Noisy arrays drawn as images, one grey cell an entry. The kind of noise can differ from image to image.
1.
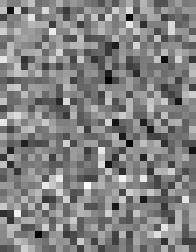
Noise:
independent entries
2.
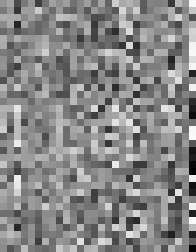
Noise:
columns of uneven size
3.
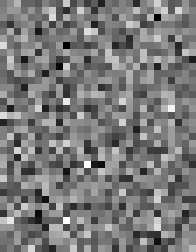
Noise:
independent entries
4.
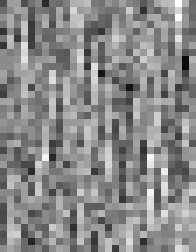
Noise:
streaked along the columns
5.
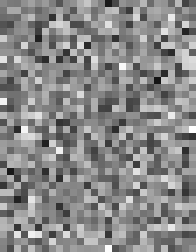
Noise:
independent entries
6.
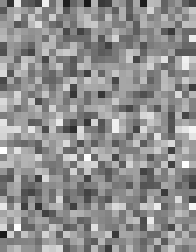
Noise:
low rank plus noise
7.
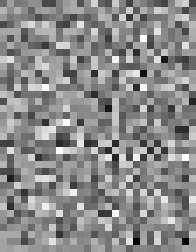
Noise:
low rank plus noise
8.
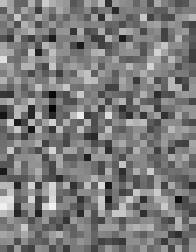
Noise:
low rank plus noise
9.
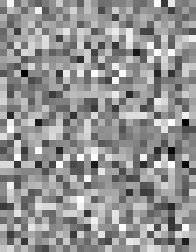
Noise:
low rank plus noise
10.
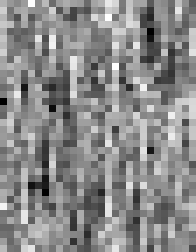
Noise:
streaked along the columns
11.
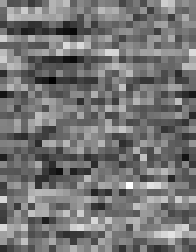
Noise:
streaked along the rows
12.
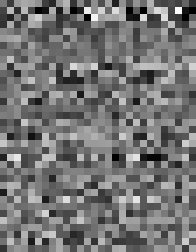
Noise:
rows of uneven size
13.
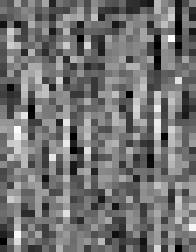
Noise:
streaked along the columns
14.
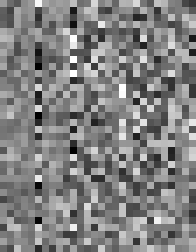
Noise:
columns of uneven size
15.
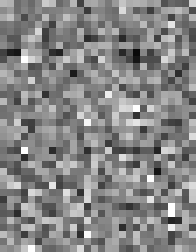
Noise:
low rank plus noise
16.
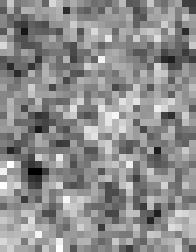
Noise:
blotchy
